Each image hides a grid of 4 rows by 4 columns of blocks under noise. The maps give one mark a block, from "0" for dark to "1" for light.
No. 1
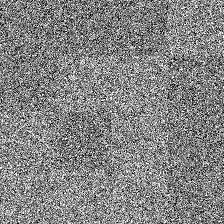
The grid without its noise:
0 0 0 1
0 1 1 0
1 0 1 0
1 1 1 0
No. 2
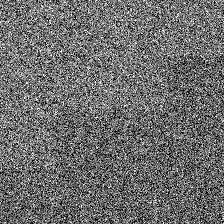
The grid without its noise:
1 1 1 1
1 1 1 0
1 0 0 0
0 0 0 0
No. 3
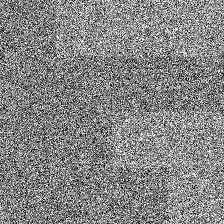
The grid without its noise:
0 1 1 1
0 0 0 0
0 0 1 1
0 0 0 1
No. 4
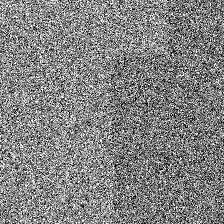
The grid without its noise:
1 1 1 0
1 1 0 0
1 1 0 0
1 1 0 0
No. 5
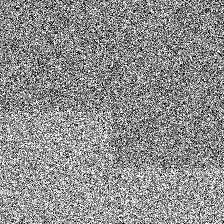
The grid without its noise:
0 0 0 0
0 0 0 0
1 1 0 0
1 1 1 1
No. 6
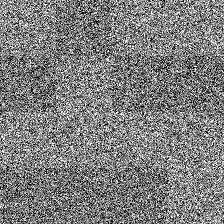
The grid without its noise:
1 0 1 1
0 1 0 0
1 1 1 1
0 0 0 1
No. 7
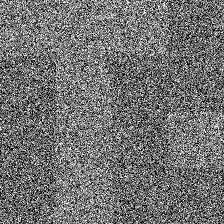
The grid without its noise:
1 1 1 0
0 1 0 0
0 1 0 1
0 1 0 0
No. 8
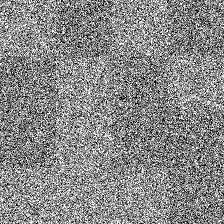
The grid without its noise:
1 0 1 0
0 1 0 1
0 1 0 0
1 1 1 0
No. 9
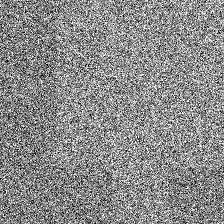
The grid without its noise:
0 1 1 1
0 1 1 1
0 1 1 1
0 0 1 0
